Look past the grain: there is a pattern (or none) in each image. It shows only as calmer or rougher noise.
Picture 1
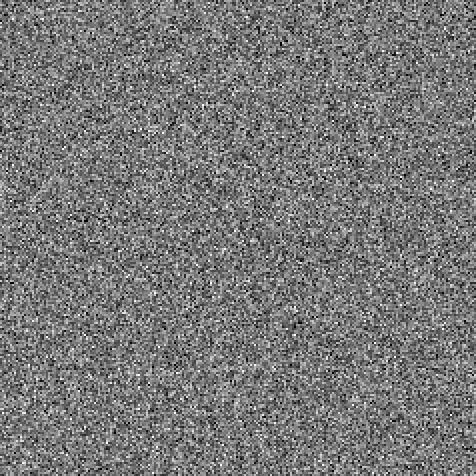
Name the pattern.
only noise
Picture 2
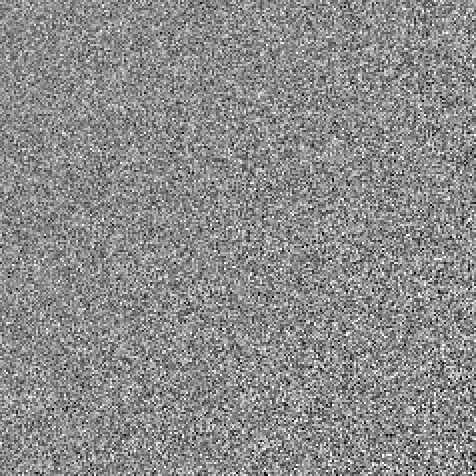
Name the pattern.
a smooth slope
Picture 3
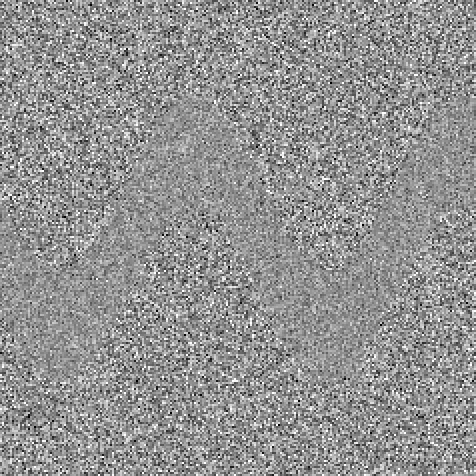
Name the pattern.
a wavy band
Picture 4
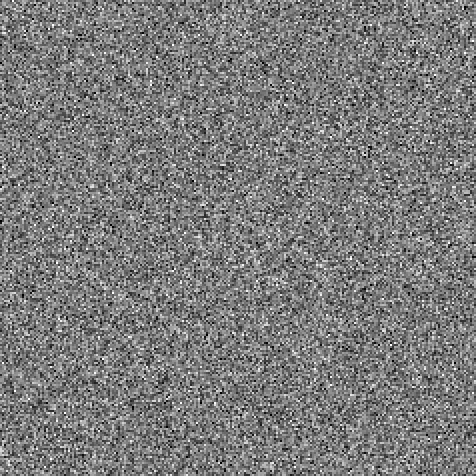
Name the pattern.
only noise
